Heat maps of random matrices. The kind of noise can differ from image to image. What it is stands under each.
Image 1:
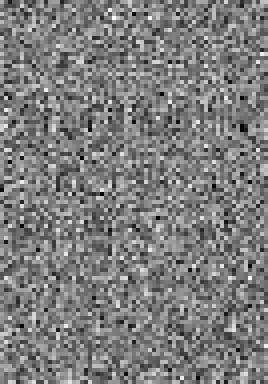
low rank plus noise
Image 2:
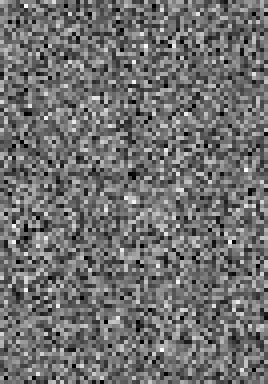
independent entries
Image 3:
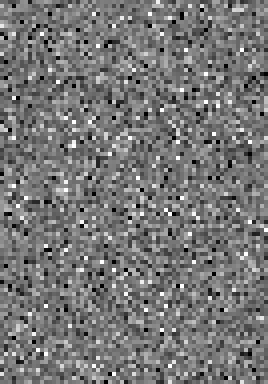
heavy tails
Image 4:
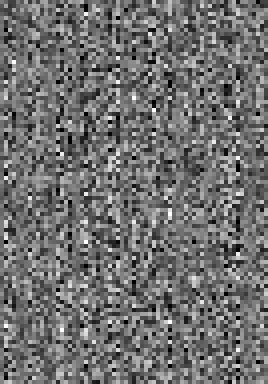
columns of uneven size
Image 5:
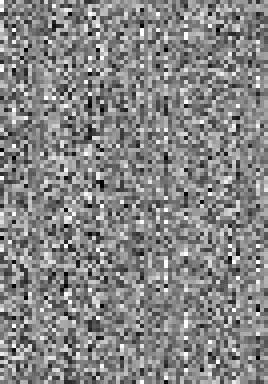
columns of uneven size
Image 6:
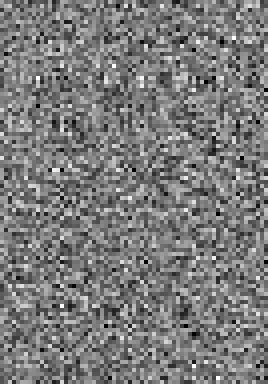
low rank plus noise
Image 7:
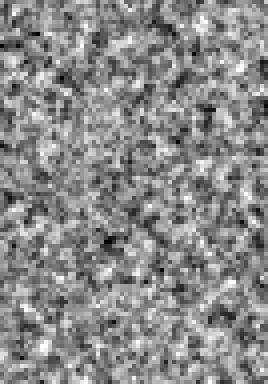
blotchy
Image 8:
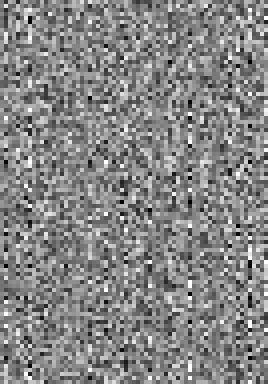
columns of uneven size
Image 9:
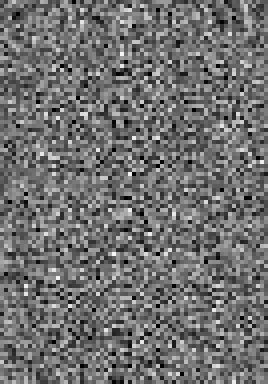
low rank plus noise
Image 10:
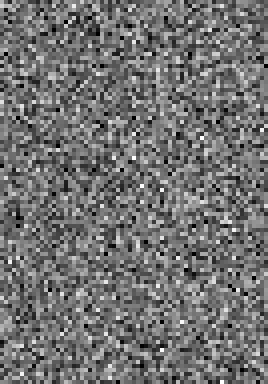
independent entries
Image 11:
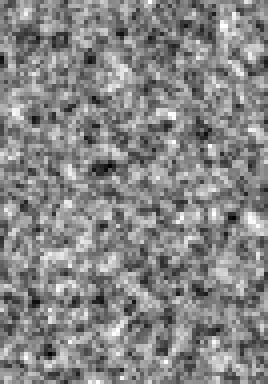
blotchy
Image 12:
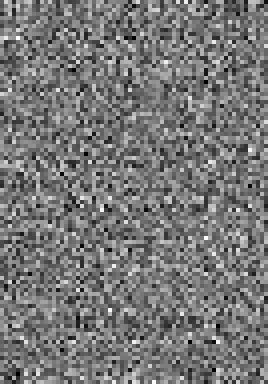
low rank plus noise
